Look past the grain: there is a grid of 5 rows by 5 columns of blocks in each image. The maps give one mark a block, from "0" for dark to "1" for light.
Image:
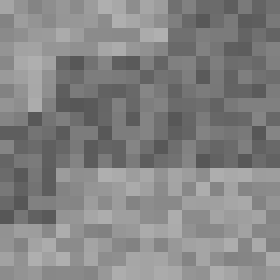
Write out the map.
1 1 1 0 0
1 0 0 0 0
0 0 0 0 0
0 1 1 1 1
1 1 1 1 1
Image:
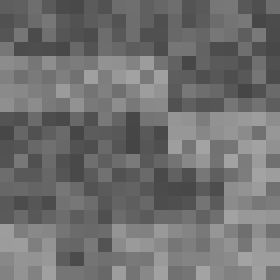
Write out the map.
0 0 0 0 0
1 1 1 0 0
0 0 0 1 1
0 0 0 0 1
1 0 1 1 1
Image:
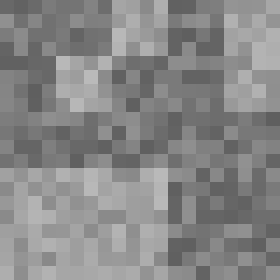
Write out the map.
0 0 1 0 1
0 1 0 0 1
0 0 0 0 0
1 1 1 0 0
1 1 1 0 0
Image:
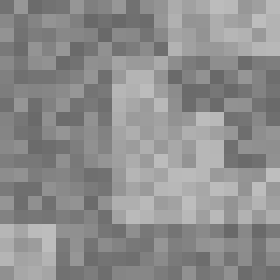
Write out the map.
0 0 0 1 1
0 0 1 0 0
0 0 1 1 0
0 0 1 1 1
1 0 0 0 0
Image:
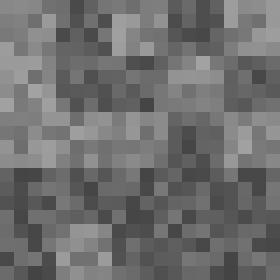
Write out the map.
1 0 1 0 1
1 0 0 1 0
1 1 1 0 1
0 0 0 0 0
0 1 0 0 0
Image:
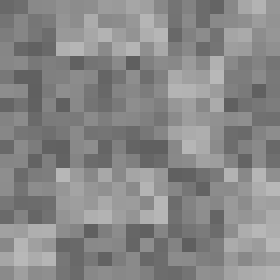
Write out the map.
0 1 1 0 1
0 0 0 1 0
0 0 0 1 0
0 1 1 0 1
1 0 0 0 1
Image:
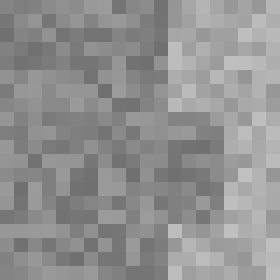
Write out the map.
0 0 0 1 1
0 0 0 1 1
0 0 0 0 1
0 0 0 0 1
0 0 0 1 1
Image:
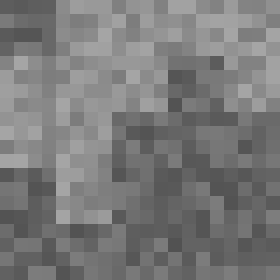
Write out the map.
0 1 1 1 1
1 1 1 0 1
1 1 0 0 0
0 1 0 0 0
0 0 0 0 0
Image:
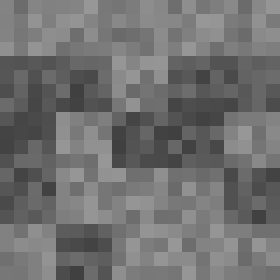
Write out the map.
1 1 1 1 1
0 0 1 0 0
0 1 0 0 1
0 1 1 1 0
1 0 1 1 1
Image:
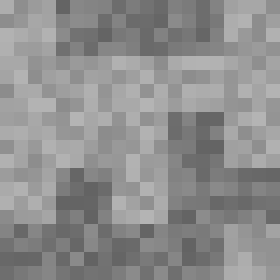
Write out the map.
1 0 0 0 1
1 1 1 1 1
1 1 1 0 1
1 0 1 0 0
0 0 0 0 1
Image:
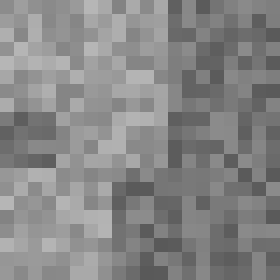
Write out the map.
1 1 1 0 0
1 1 1 0 0
0 1 1 0 0
1 1 0 0 0
1 1 0 0 0
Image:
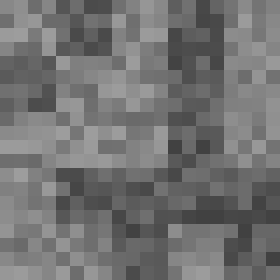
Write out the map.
1 0 1 0 1
0 1 1 0 1
1 1 1 0 1
1 0 0 0 0
1 1 0 1 0
